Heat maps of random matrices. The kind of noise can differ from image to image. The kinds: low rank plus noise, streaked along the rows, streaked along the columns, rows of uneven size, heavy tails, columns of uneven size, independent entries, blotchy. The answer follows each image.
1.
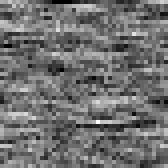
streaked along the rows
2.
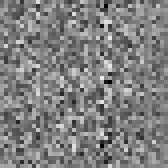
columns of uneven size
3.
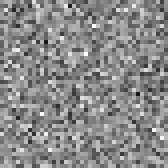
independent entries
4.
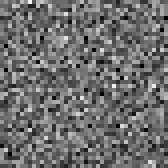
independent entries
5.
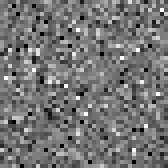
heavy tails
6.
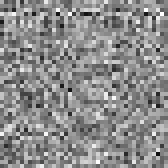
low rank plus noise
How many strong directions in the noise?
two
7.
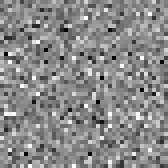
heavy tails
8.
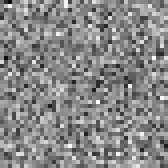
independent entries
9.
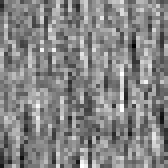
streaked along the columns
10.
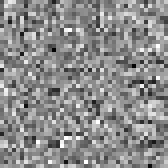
low rank plus noise
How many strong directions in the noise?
three or four
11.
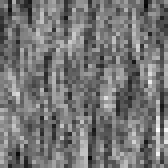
streaked along the columns
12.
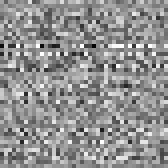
rows of uneven size
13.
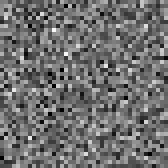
independent entries
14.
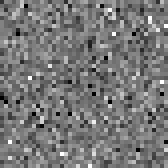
heavy tails
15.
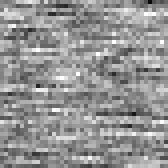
streaked along the rows
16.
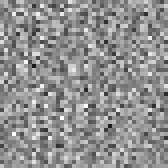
low rank plus noise
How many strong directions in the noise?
three or four
